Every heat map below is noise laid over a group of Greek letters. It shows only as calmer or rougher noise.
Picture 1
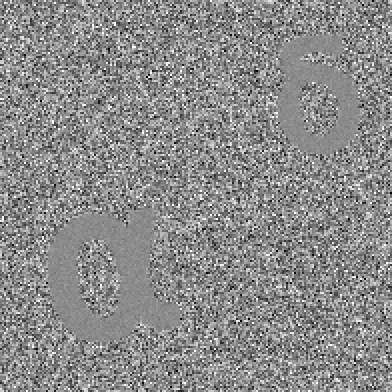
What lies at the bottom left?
alpha
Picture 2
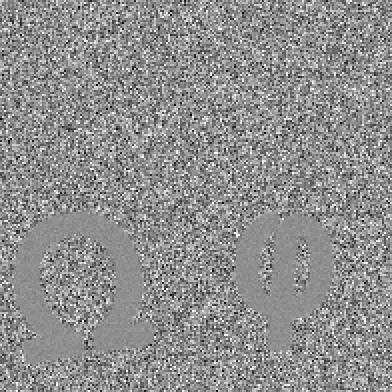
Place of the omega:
bottom left
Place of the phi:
bottom right
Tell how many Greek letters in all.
2
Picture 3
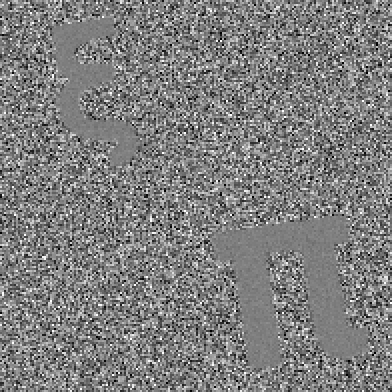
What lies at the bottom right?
pi
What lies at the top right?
nothing
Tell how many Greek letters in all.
2
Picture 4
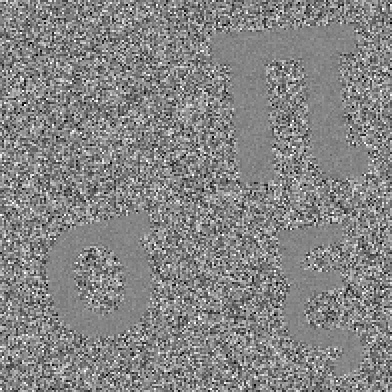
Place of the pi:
top right
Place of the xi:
bottom right
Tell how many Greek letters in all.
3
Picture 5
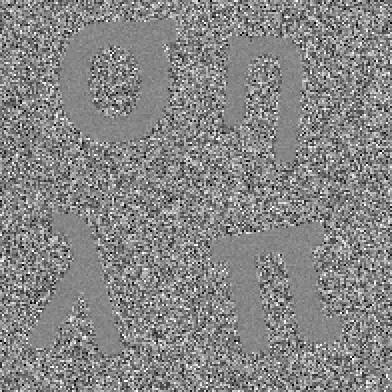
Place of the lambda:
bottom left
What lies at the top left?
sigma
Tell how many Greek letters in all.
4
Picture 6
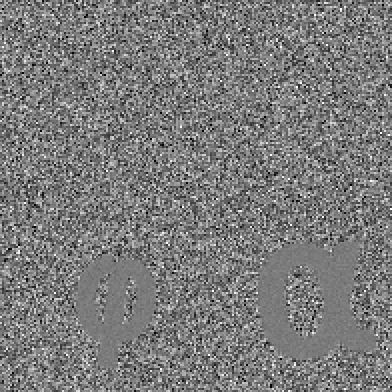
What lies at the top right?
nothing
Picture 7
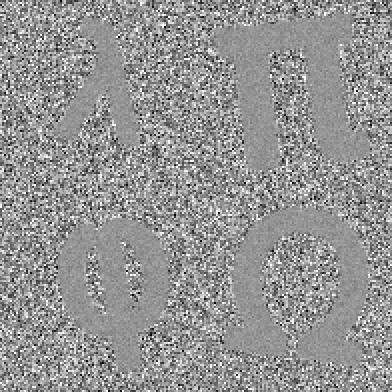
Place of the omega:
bottom right
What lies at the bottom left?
phi
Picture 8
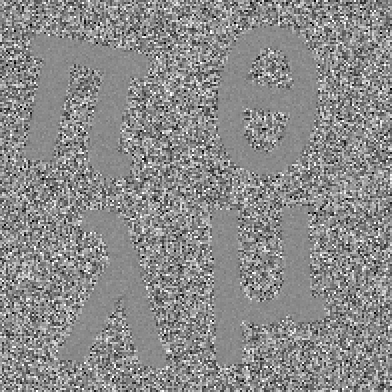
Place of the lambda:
bottom left
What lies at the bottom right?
mu
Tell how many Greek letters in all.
4
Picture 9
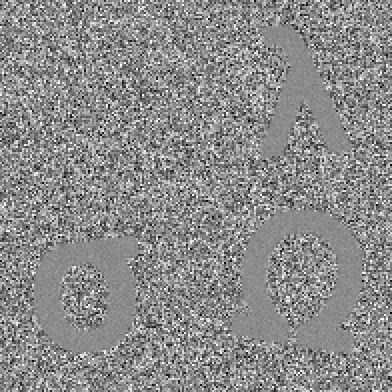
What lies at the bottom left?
sigma
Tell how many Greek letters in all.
3
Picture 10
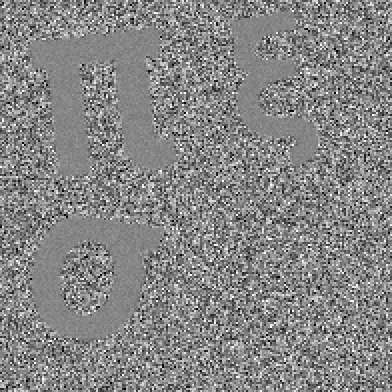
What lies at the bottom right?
nothing
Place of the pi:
top left
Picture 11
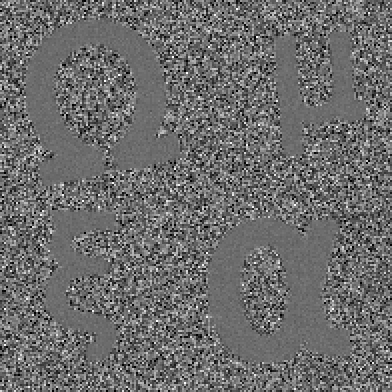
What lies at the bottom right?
alpha
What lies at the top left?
omega
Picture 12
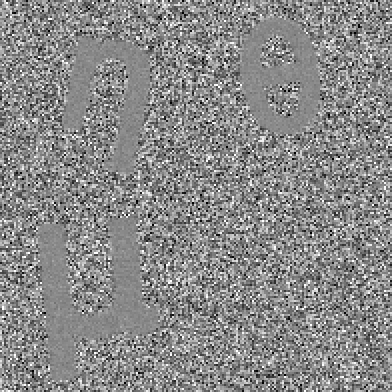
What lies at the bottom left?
mu
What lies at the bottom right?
nothing
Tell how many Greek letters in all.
3
